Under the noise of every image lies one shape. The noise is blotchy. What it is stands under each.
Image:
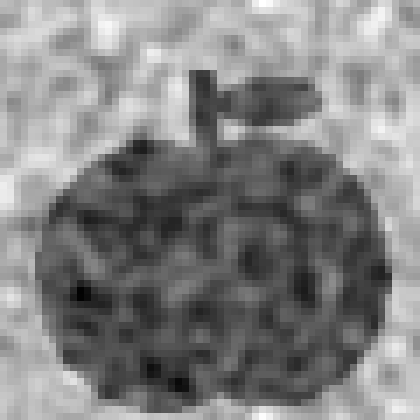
apple
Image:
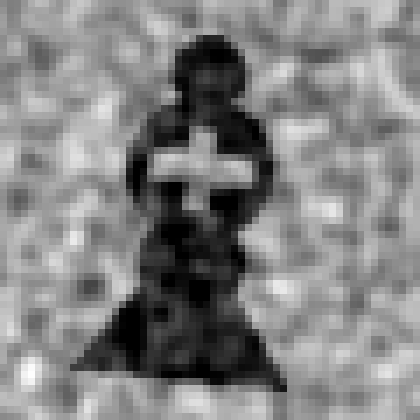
chess bishop
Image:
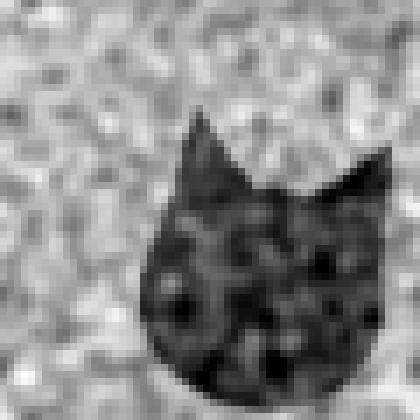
cat's head
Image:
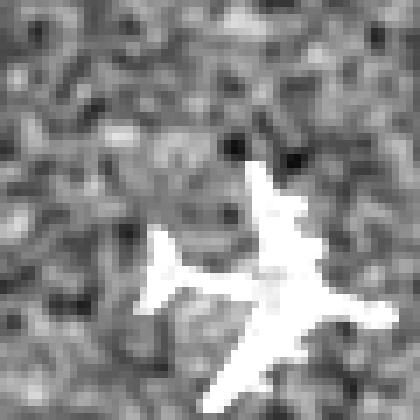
airplane
